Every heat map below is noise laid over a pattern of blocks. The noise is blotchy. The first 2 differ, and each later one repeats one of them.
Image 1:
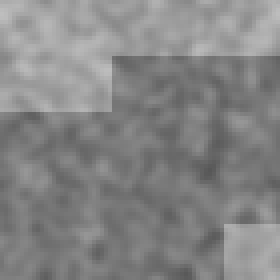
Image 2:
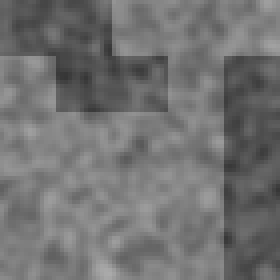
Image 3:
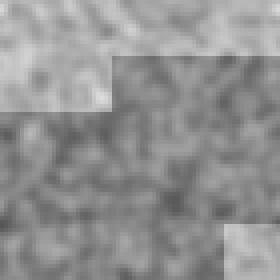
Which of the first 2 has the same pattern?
1
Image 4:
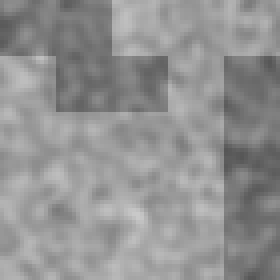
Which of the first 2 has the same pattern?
2
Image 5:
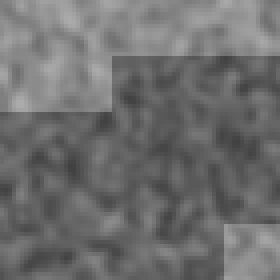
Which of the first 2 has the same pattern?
1
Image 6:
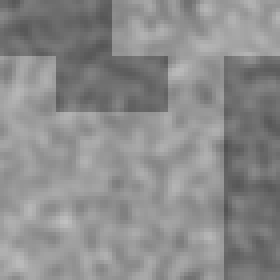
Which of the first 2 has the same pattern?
2
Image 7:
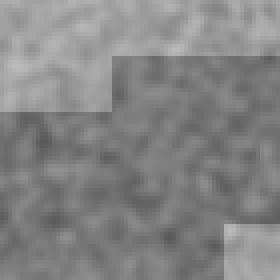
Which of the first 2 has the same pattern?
1
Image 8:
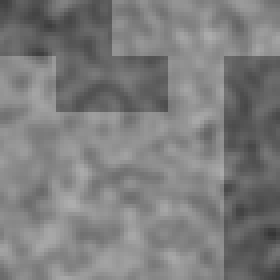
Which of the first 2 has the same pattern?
2
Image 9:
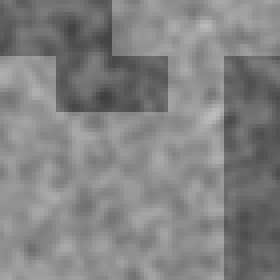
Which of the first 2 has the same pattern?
2
